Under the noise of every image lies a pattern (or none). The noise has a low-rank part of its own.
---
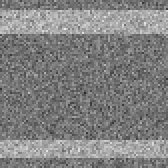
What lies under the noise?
bands of rows
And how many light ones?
2
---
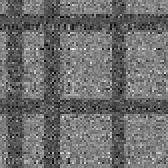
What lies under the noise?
bands of rows crossing bands of columns
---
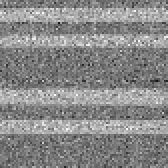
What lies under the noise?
bands of rows
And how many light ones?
4
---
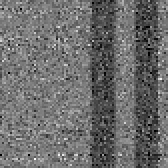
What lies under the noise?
bands of columns
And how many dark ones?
2
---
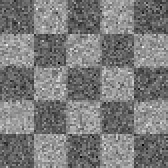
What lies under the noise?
a checkerboard
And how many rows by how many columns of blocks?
5 by 5
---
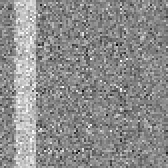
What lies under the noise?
one band of columns
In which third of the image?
left
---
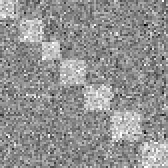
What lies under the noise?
blocks along the diagonal
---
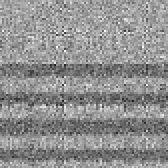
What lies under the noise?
bands of rows
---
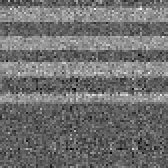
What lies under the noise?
bands of rows
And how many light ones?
4
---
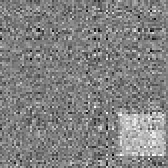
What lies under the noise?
one block
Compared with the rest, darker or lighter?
lighter
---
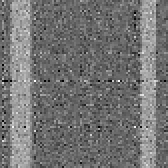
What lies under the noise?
bands of columns
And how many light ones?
2
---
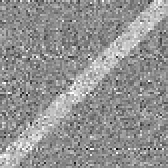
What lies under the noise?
a diagonal band
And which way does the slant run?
bottom left to top right
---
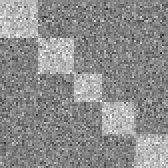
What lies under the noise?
blocks along the diagonal
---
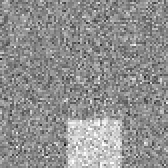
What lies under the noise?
one block
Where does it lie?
bottom middle
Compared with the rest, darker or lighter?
lighter
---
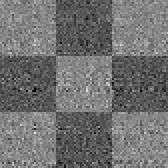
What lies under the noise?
a checkerboard
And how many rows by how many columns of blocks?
3 by 3
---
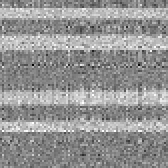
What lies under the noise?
bands of rows
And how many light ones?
4
